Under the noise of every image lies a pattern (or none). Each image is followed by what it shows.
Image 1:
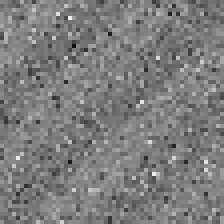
diagonal stripes
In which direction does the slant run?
bottom left to top right
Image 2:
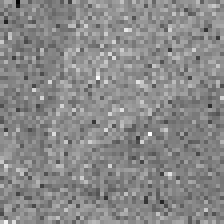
spokes from one point
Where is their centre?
bottom left
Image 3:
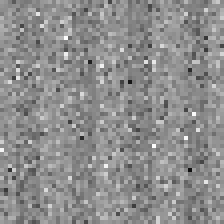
vertical stripes
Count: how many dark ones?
4
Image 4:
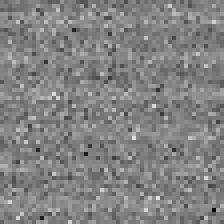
horizontal stripes
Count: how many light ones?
6
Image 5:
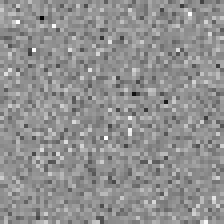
only noise
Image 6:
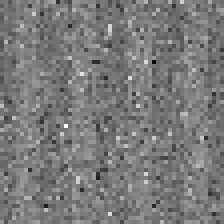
vertical stripes
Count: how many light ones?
4
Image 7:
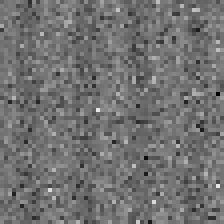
vertical stripes
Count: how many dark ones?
4
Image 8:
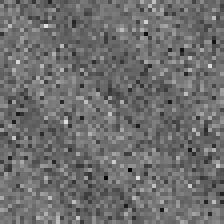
diagonal stripes
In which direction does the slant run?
top left to bottom right
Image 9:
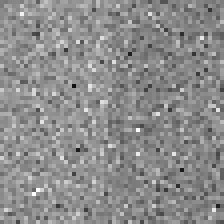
a sharp edge
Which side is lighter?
left
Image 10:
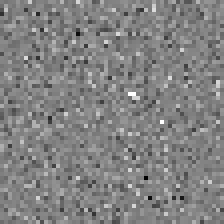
only noise
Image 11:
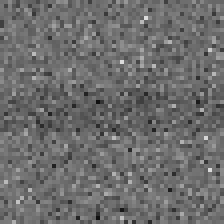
one horizontal stripe
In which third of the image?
middle
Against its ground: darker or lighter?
darker
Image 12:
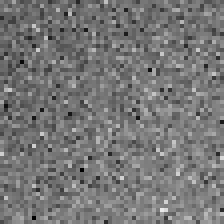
a smooth slope
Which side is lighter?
bottom right
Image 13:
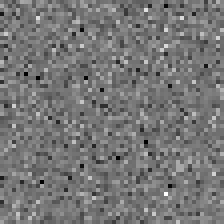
only noise
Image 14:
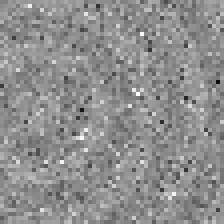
rings round one point
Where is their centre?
middle left
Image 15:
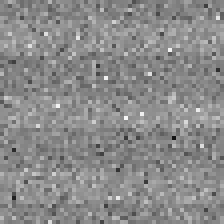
horizontal stripes
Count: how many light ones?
3
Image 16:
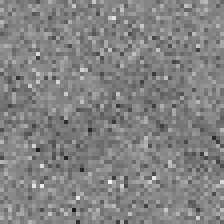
a wavy band
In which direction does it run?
left to right
